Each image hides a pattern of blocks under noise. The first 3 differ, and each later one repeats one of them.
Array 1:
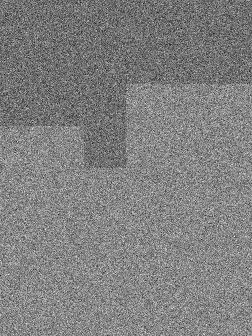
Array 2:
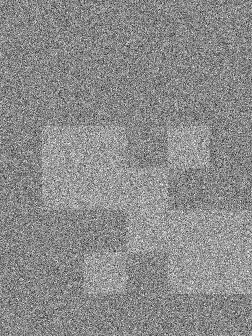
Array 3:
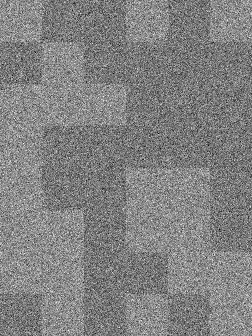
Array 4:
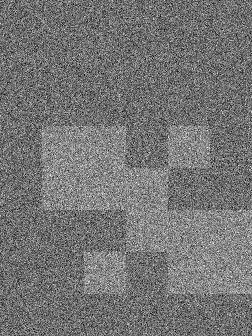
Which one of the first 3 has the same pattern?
2
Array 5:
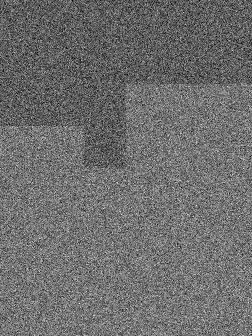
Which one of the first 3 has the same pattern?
1
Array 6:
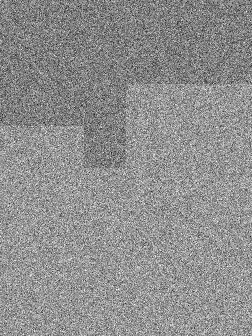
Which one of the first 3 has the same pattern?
1
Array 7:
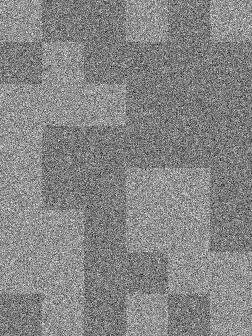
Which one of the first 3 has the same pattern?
3
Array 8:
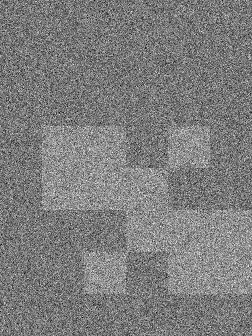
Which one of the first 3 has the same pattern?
2
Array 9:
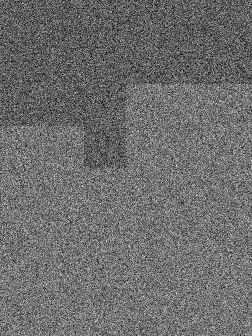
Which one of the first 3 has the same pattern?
1
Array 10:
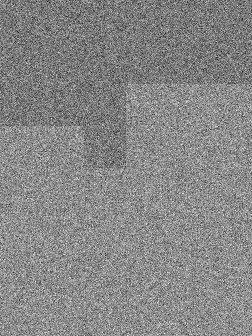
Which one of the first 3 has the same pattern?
1
